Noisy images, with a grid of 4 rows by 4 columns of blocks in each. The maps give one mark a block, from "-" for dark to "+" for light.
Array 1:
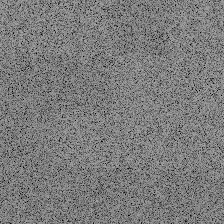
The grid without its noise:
++-+
--++
-+++
----
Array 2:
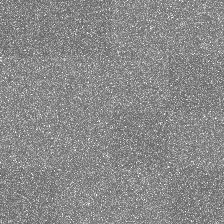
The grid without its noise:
--++
+++-
++-+
-++-
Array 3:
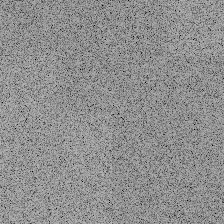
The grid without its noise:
---+
+---
++--
++--
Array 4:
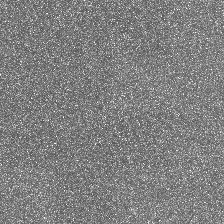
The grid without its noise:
---+
--++
---+
+-++
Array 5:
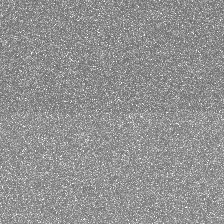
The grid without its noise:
----
----
++++
++++
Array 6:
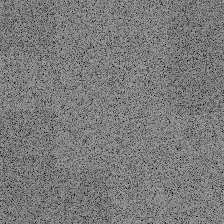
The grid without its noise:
-++-
+++-
-+++
--++
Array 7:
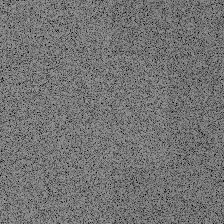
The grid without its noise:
++--
+++-
+++-
++--
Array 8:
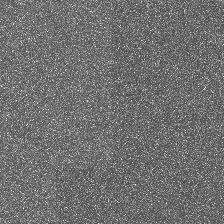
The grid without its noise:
++--
++--
++--
+---
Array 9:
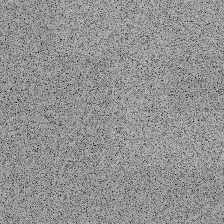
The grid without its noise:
-+++
--+-
--++
----
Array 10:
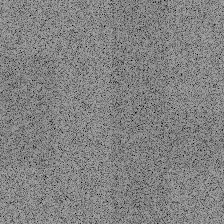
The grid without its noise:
++-+
-+-+
-+--
++-+
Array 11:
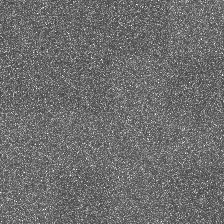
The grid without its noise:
---+
--+-
++++
+-+-
